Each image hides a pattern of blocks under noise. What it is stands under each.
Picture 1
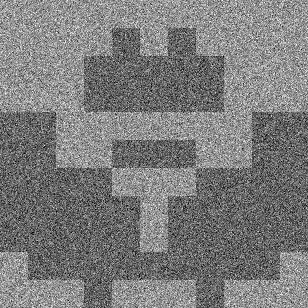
left and right mirror each other
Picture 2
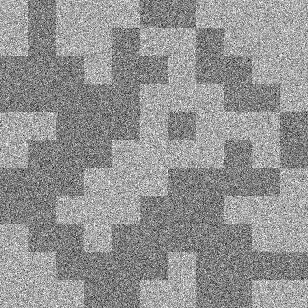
mirrored about the diagonal from the bottom left
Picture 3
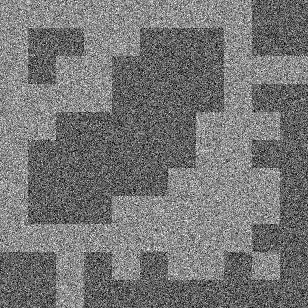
mirrored about the diagonal from the top left
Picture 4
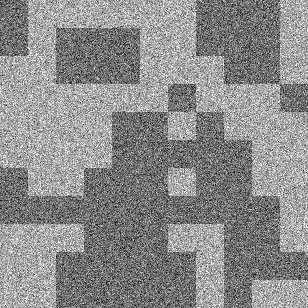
no symmetry
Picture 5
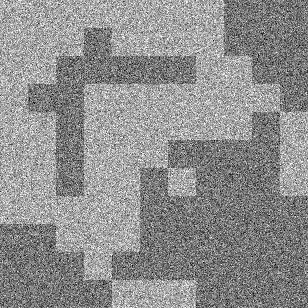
mirrored about the diagonal from the top left
